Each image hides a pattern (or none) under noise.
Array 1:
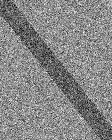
a diagonal band
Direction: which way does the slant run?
top left to bottom right
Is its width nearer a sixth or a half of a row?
a sixth
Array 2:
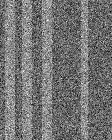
bands of columns
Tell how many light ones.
4
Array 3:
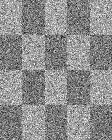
a checkerboard
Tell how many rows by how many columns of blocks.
4 by 5
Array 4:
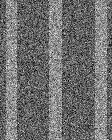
bands of columns
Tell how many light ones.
3
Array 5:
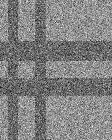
bands of rows crossing bands of columns
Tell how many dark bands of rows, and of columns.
2 and 2
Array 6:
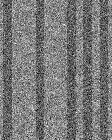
bands of columns
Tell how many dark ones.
5
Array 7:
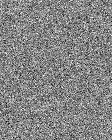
only noise
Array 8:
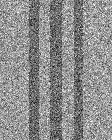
bands of columns
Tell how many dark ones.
3
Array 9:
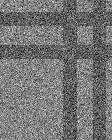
bands of rows crossing bands of columns
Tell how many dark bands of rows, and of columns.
2 and 2
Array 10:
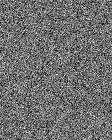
only noise
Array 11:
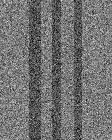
bands of columns
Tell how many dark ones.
3
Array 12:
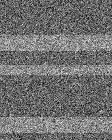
bands of rows
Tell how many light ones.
3
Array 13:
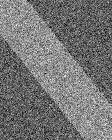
a diagonal band
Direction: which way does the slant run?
top left to bottom right
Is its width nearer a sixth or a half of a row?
a half
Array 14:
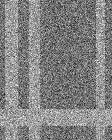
bands of rows crossing bands of columns
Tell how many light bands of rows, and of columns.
1 and 3
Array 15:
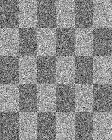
a checkerboard
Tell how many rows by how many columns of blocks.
5 by 6
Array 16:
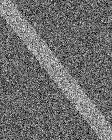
a diagonal band
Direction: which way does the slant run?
top left to bottom right
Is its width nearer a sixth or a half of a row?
a sixth
